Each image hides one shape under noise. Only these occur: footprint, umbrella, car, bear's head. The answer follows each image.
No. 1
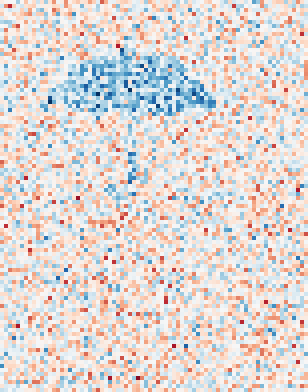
umbrella
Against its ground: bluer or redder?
bluer
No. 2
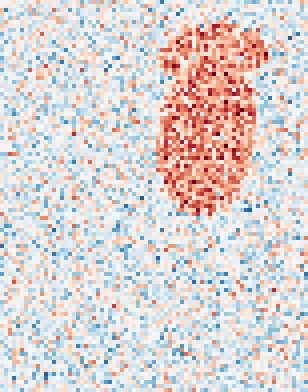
footprint
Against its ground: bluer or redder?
redder
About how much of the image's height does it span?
half
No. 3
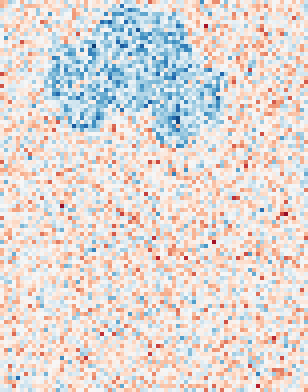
car
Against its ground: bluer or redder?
bluer
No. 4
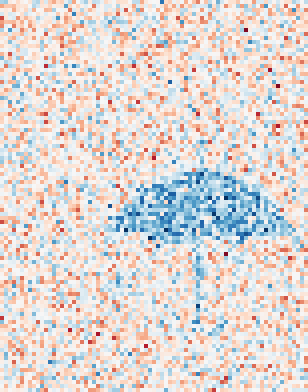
umbrella
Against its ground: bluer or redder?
bluer
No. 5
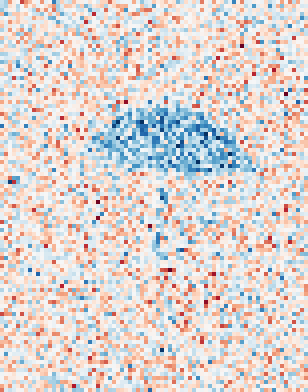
umbrella
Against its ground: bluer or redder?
bluer
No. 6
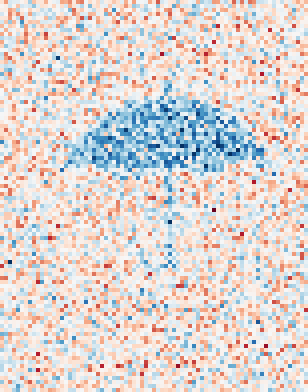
umbrella
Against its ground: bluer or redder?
bluer
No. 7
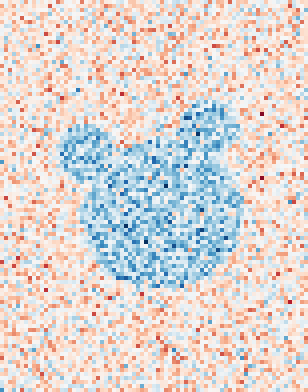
bear's head
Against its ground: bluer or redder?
bluer
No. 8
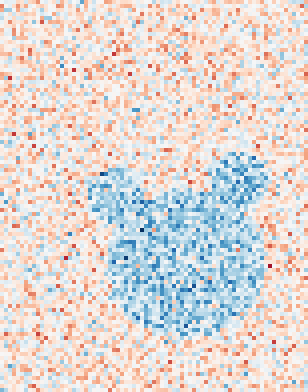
bear's head
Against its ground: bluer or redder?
bluer
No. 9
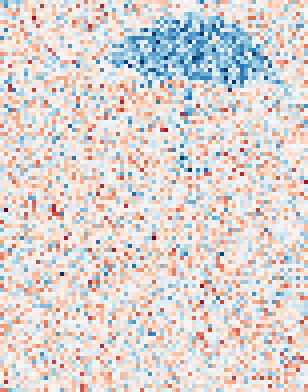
umbrella
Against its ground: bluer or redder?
bluer
